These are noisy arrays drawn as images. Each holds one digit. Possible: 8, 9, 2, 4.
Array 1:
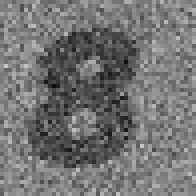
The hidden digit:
8
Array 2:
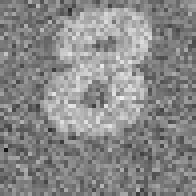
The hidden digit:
8
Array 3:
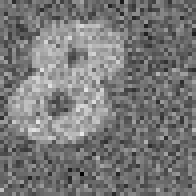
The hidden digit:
8
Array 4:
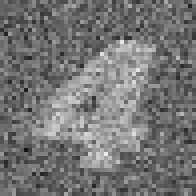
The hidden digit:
4
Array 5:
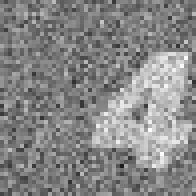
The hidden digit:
4
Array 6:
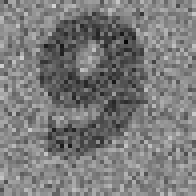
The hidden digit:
9
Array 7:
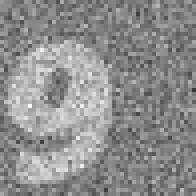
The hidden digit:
9
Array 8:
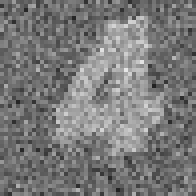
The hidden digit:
4
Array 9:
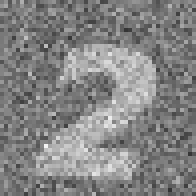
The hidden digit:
2
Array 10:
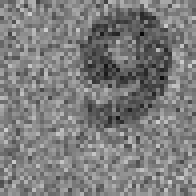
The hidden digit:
9
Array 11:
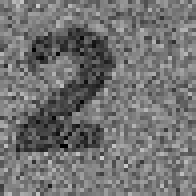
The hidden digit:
2
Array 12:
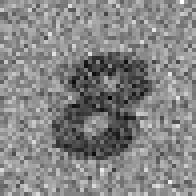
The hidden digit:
8
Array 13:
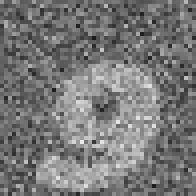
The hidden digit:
9
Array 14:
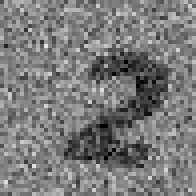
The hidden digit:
2
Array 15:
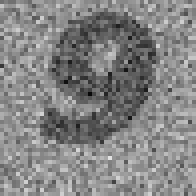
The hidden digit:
9
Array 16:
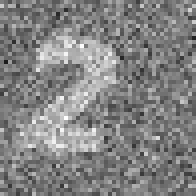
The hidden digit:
2
